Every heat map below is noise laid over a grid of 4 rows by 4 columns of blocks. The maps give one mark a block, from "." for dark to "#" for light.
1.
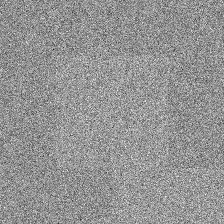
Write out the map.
....
.##.
.##.
..##
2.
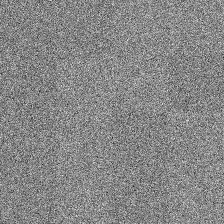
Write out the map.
..##
.##.
.#.#
.#.#
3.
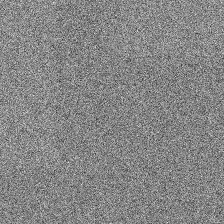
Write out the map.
#.##
#...
#...
....
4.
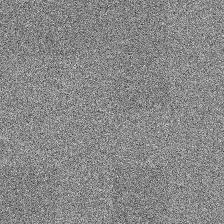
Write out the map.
...#
##.#
####
.#.#
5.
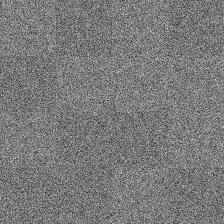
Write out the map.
#.#.
.###
#..#
..#.
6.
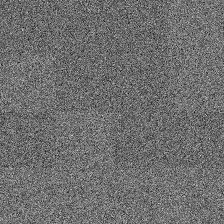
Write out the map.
...#
#..#
.#..
####
